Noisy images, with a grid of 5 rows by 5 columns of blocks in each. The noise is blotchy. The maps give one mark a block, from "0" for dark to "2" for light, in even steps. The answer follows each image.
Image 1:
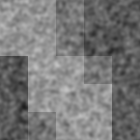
2 2 1 0 0
2 2 1 0 0
0 2 2 1 0
0 2 2 2 0
0 1 2 2 0
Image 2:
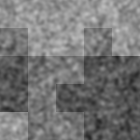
2 2 2 2 2
1 2 2 1 2
0 1 1 0 0
0 1 0 0 0
2 1 1 0 0
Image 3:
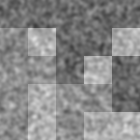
0 0 0 0 0
1 2 0 0 2
1 1 0 2 0
1 2 1 1 0
1 2 1 2 2
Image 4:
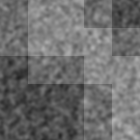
1 2 2 1 0
1 2 2 2 1
0 1 1 2 2
0 0 0 1 2
0 0 0 1 2
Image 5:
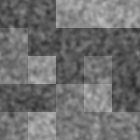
0 0 2 2 2
1 0 0 0 0
1 2 0 1 0
0 0 1 2 0
1 2 1 1 1
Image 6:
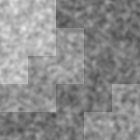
2 2 0 0 0
2 2 1 0 0
2 1 1 0 0
1 1 0 0 1
0 0 0 1 1
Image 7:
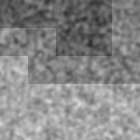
0 0 0 0 1
1 1 0 0 1
2 1 1 1 1
2 2 2 2 2
2 2 2 2 2
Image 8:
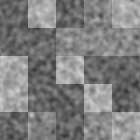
0 2 0 1 2
0 0 1 1 1
2 0 2 0 0
2 0 0 2 0
0 1 0 1 2
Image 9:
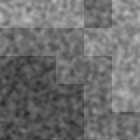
2 2 2 1 2
1 1 1 2 2
0 0 1 1 2
0 0 0 1 2
0 0 0 1 1
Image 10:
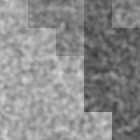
2 1 1 0 1
2 2 1 0 0
2 2 2 0 0
2 2 2 0 0
2 2 2 2 0
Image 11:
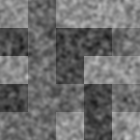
2 1 2 2 2
0 1 0 0 1
2 1 0 2 2
0 1 1 0 1
1 1 2 0 2
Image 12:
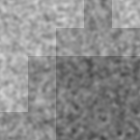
2 2 2 1 2
2 2 1 1 1
2 1 0 0 0
2 1 0 0 0
1 1 0 0 0
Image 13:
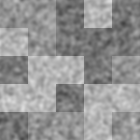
1 1 0 2 0
2 1 0 0 0
0 2 2 0 1
2 2 0 2 2
0 1 1 2 1
